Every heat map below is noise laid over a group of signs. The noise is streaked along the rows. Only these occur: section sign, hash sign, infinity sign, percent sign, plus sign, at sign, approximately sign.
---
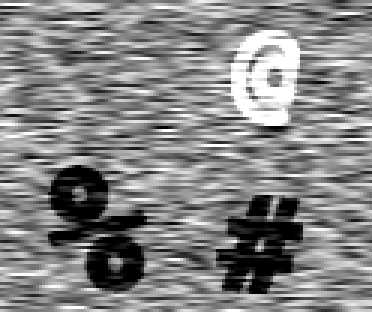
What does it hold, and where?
top right: light at sign; bottom left: dark percent sign; bottom right: dark hash sign
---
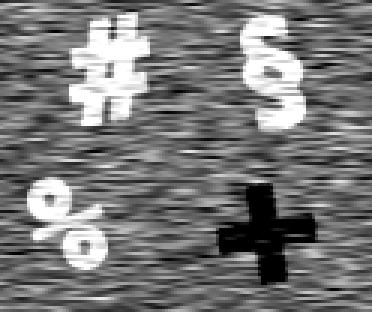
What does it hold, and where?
top left: light hash sign; top right: light section sign; bottom left: light percent sign; bottom right: dark plus sign
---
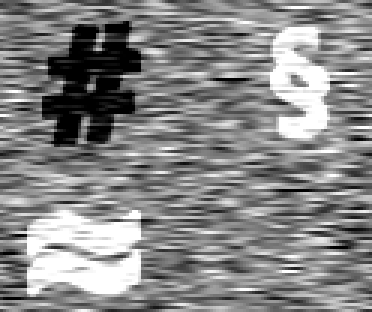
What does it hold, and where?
top left: dark hash sign; top right: light section sign; bottom left: light approximately sign
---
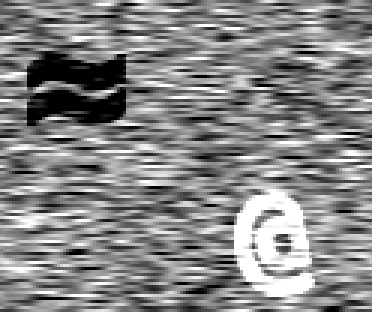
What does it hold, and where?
top left: dark approximately sign; bottom right: light at sign
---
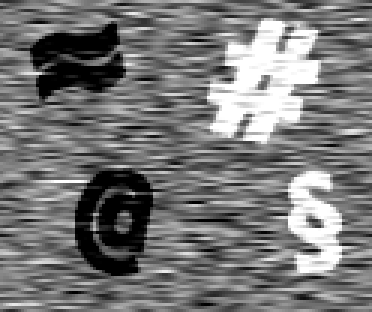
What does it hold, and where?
top left: dark approximately sign; top right: light hash sign; bottom left: dark at sign; bottom right: light section sign
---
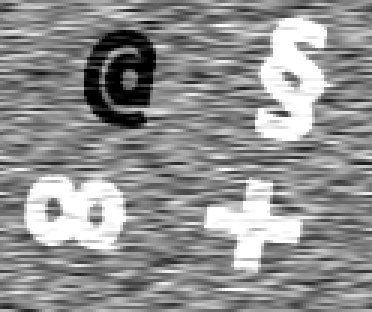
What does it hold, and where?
top left: dark at sign; top right: light section sign; bottom left: light infinity sign; bottom right: light plus sign
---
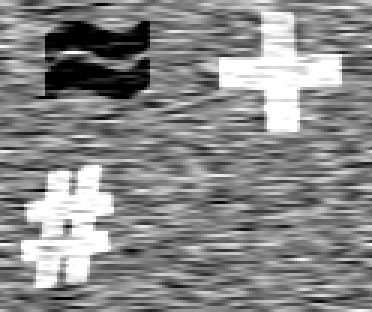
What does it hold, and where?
top left: dark approximately sign; top right: light plus sign; bottom left: light hash sign
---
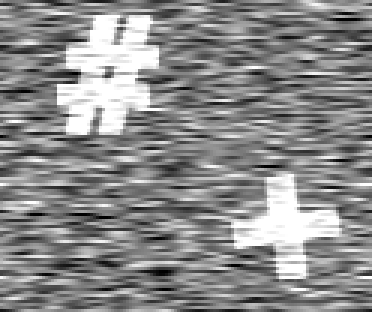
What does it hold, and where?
top left: light hash sign; bottom right: light plus sign
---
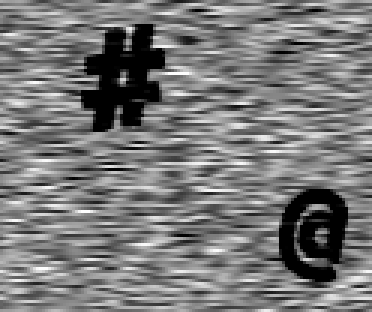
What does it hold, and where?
top left: dark hash sign; bottom right: dark at sign
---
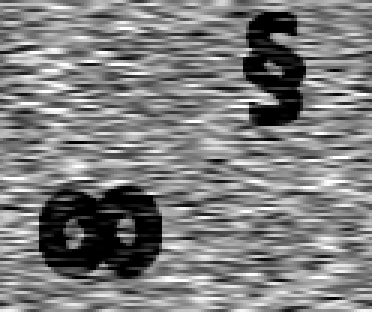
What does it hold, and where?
top right: dark section sign; bottom left: dark infinity sign
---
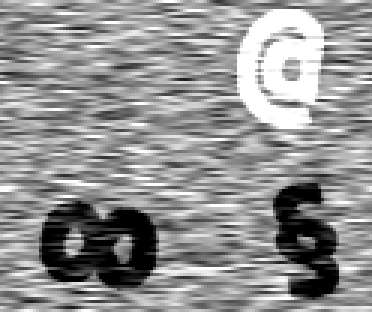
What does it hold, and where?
top right: light at sign; bottom left: dark infinity sign; bottom right: dark section sign
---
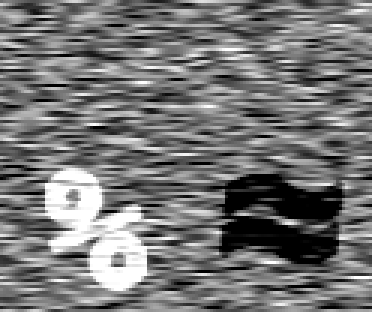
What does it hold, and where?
bottom left: light percent sign; bottom right: dark approximately sign
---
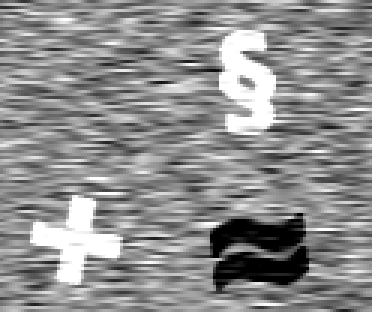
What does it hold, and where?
top right: light section sign; bottom left: light plus sign; bottom right: dark approximately sign
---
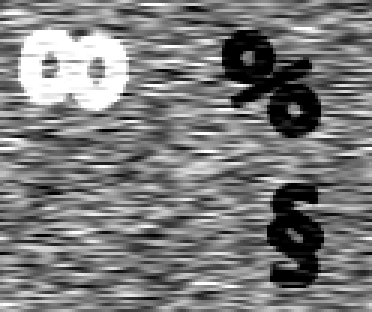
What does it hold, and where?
top left: light infinity sign; top right: dark percent sign; bottom right: dark section sign
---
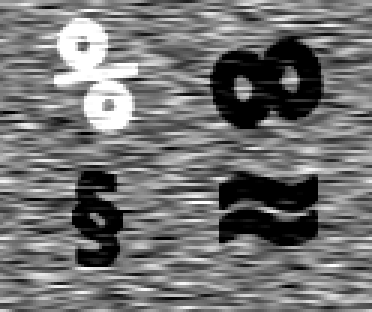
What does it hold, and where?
top left: light percent sign; top right: dark infinity sign; bottom left: dark section sign; bottom right: dark approximately sign
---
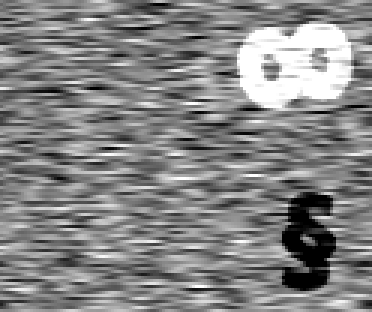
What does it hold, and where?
top right: light infinity sign; bottom right: dark section sign
